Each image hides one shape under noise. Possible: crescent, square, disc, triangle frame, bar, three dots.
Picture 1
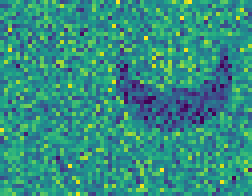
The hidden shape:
crescent
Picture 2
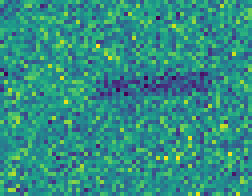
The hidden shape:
bar
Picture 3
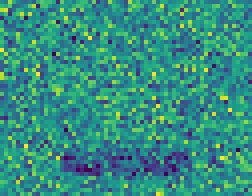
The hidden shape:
bar
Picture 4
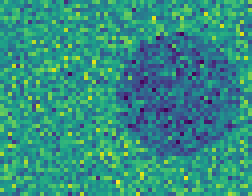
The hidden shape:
disc
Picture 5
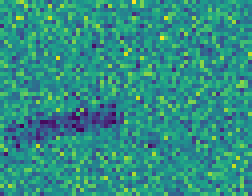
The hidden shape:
bar
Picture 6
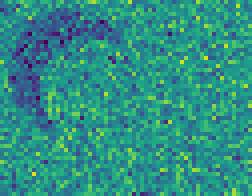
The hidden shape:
crescent
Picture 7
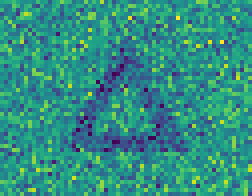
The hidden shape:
triangle frame
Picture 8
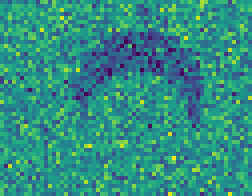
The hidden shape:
crescent
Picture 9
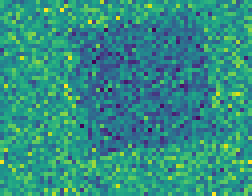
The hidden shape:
square
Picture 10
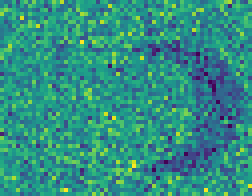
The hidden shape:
crescent
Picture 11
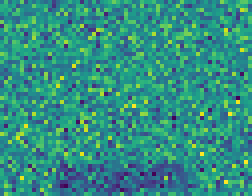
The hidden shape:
bar
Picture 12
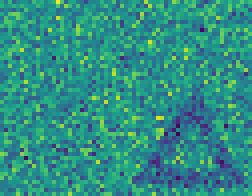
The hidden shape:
triangle frame
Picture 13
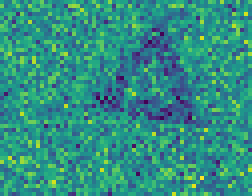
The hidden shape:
triangle frame
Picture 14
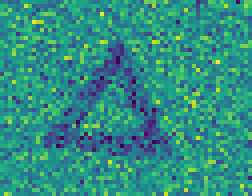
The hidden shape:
triangle frame
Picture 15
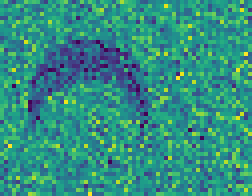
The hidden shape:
crescent
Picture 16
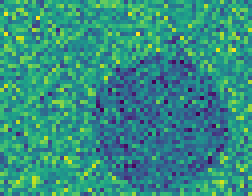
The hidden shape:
disc
